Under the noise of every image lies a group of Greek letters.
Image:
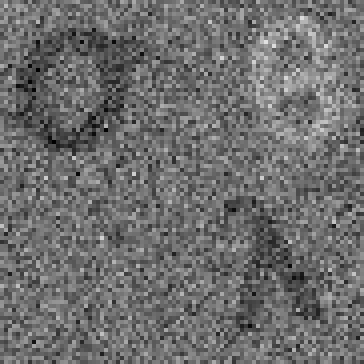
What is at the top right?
theta
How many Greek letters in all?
3
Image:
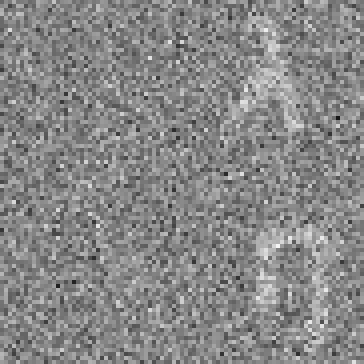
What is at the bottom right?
eta
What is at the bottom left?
nothing
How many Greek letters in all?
2
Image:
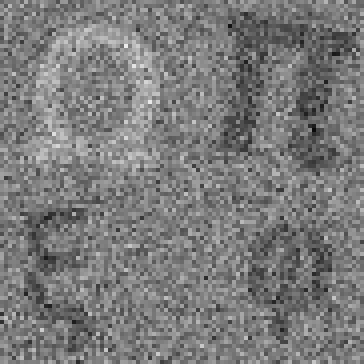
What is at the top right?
pi
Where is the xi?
bottom left
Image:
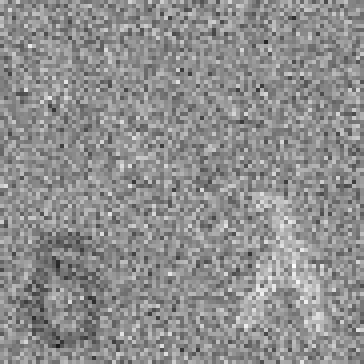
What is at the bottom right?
lambda
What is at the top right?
nothing
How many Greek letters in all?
2
